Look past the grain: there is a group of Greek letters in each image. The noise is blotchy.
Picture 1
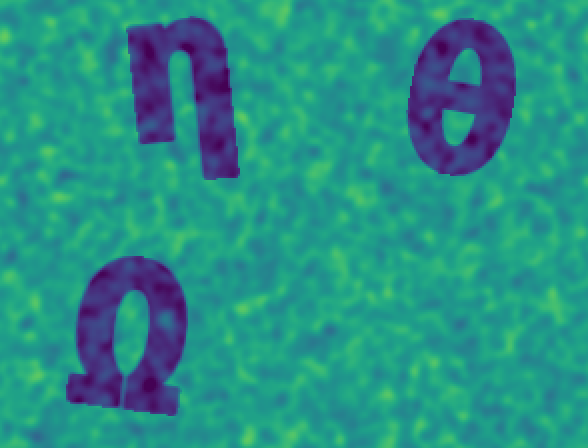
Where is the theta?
top right
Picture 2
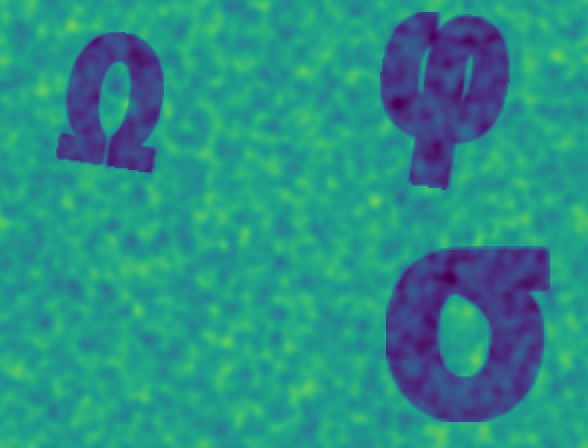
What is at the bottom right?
sigma
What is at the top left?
omega
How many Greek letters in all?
3
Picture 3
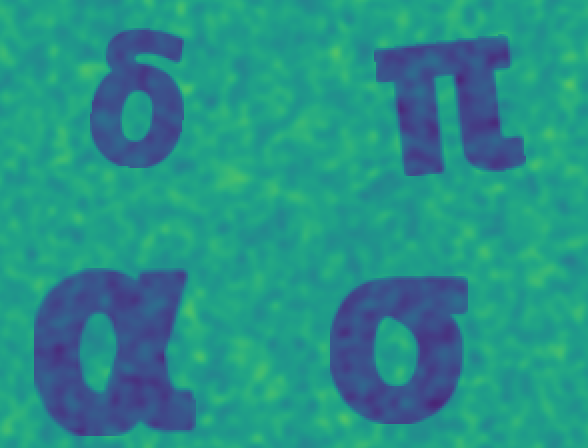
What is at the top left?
delta
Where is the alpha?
bottom left
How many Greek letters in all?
4
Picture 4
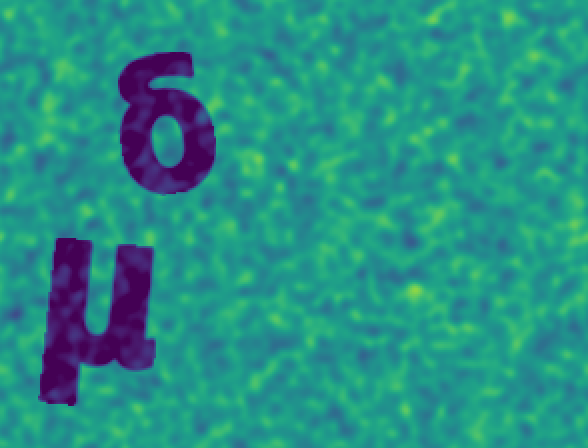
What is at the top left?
delta
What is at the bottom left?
mu
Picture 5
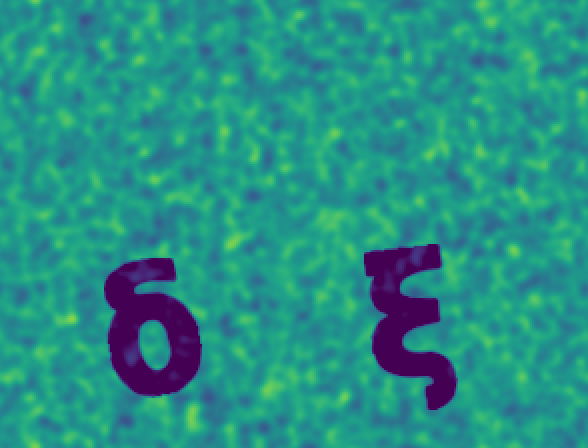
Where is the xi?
bottom right
